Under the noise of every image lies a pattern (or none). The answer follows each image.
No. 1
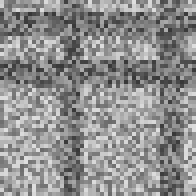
bands of rows crossing bands of columns
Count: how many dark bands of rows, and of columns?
2 and 2
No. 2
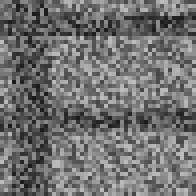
bands of rows crossing bands of columns
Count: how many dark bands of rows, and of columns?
2 and 1
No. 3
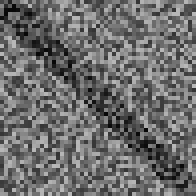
a diagonal band
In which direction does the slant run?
top left to bottom right
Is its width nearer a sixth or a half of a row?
a sixth
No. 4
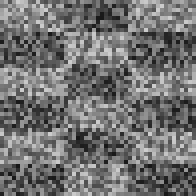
a checkerboard
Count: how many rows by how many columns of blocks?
6 by 3
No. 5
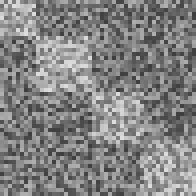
blocks along the diagonal
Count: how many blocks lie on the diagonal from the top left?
4
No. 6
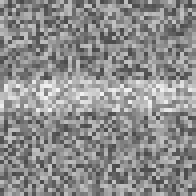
one band of rows
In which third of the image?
middle
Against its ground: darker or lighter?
lighter
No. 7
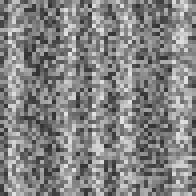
bands of columns
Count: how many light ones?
5
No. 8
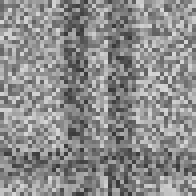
bands of rows crossing bands of columns
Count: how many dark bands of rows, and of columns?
1 and 2
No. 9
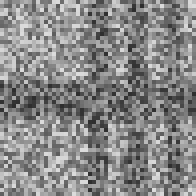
bands of rows crossing bands of columns
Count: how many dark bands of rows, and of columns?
1 and 3
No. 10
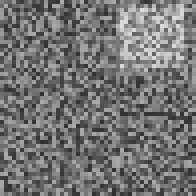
one block
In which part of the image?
top right
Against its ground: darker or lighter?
lighter
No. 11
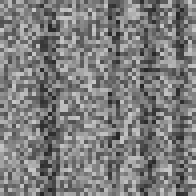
bands of columns
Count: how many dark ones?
4
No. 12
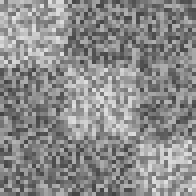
blocks along the diagonal
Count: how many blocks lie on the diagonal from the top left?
3
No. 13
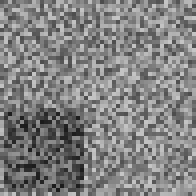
one block
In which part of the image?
bottom left
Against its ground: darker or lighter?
darker
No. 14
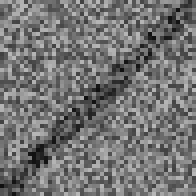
a diagonal band
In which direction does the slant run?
bottom left to top right
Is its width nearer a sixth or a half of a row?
a sixth
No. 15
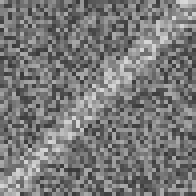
a diagonal band
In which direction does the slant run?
bottom left to top right
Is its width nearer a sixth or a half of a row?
a sixth
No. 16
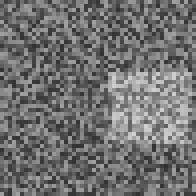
one block
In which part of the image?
middle right
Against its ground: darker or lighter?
lighter
